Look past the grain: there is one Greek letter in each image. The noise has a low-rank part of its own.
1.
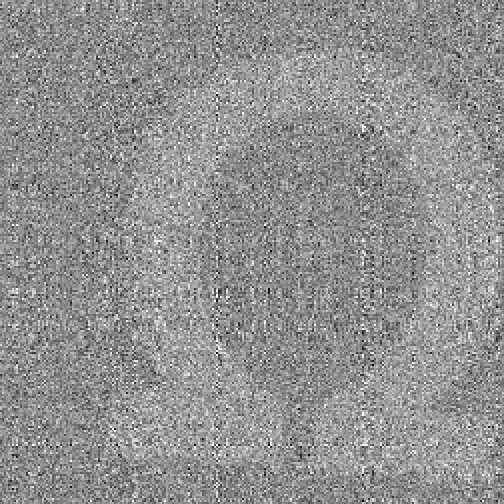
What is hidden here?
light omega
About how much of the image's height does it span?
nearly all
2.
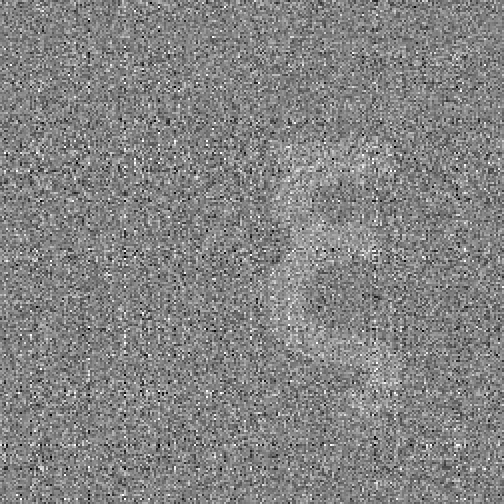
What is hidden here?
light xi
